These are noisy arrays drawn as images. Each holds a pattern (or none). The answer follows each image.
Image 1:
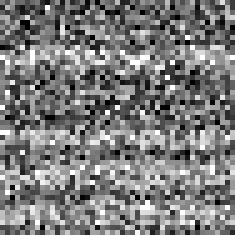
bands of rows
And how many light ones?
4
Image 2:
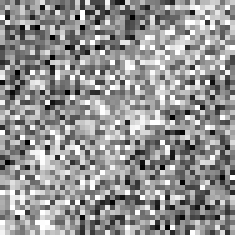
a diagonal band
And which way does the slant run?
bottom left to top right
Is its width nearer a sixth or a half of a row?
a half
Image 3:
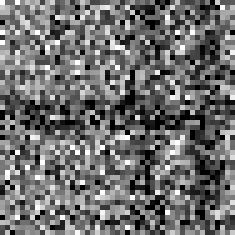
bands of rows crossing bands of columns
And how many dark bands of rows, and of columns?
1 and 2
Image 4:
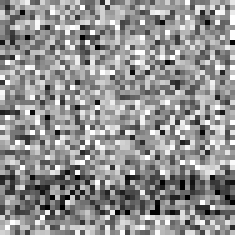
one band of rows
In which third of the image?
bottom
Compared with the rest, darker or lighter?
darker
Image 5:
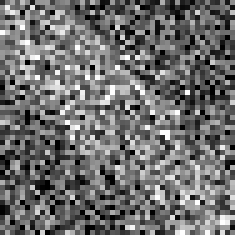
a diagonal band
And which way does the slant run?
top left to bottom right
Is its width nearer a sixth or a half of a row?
a half
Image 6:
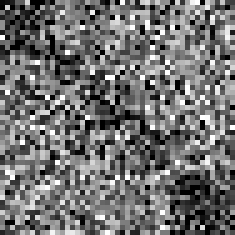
blocks along the diagonal
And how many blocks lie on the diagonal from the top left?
5
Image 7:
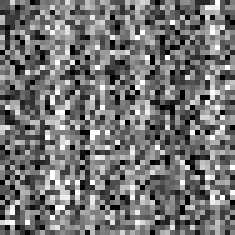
bands of columns
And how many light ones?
4
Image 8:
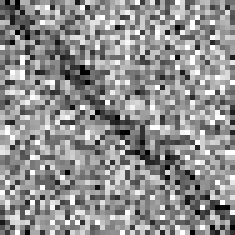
a diagonal band
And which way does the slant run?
top left to bottom right
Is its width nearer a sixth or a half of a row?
a sixth
